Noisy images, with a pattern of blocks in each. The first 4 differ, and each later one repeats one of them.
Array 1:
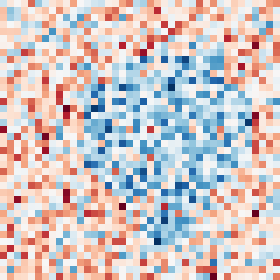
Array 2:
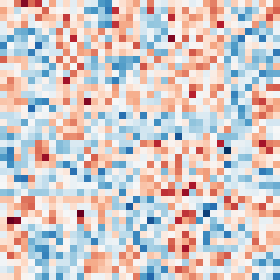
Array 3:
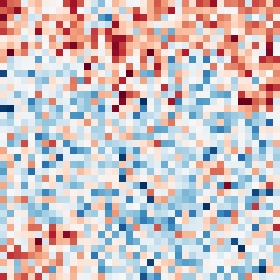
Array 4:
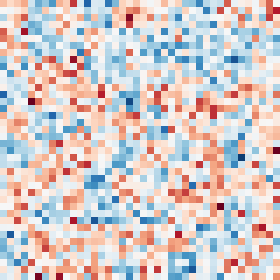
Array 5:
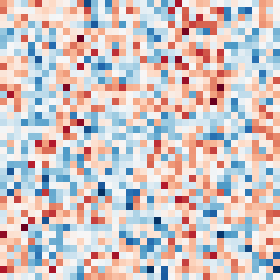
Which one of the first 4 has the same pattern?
2
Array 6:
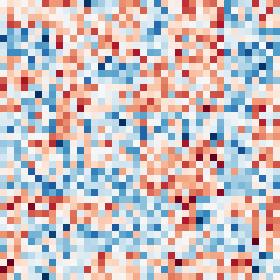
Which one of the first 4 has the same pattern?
2
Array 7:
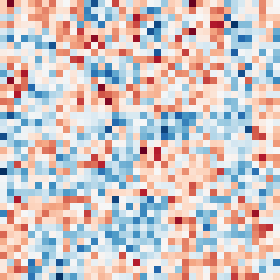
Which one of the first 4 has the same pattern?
2
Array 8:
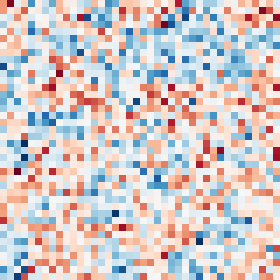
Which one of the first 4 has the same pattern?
4
